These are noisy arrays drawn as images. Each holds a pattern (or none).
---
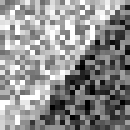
a sharp edge
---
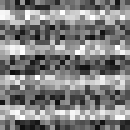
horizontal stripes
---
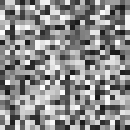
only noise
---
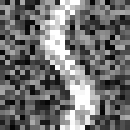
a wavy band
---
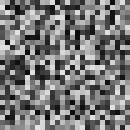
only noise
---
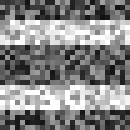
horizontal stripes
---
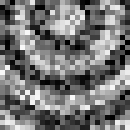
rings round one point
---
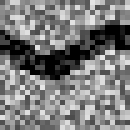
a wavy band
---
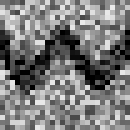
a wavy band
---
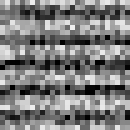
horizontal stripes
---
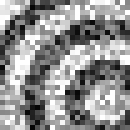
rings round one point
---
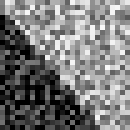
a sharp edge
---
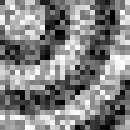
rings round one point
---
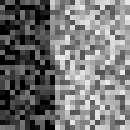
a sharp edge
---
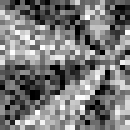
spokes from one point
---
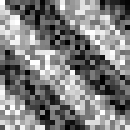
diagonal stripes
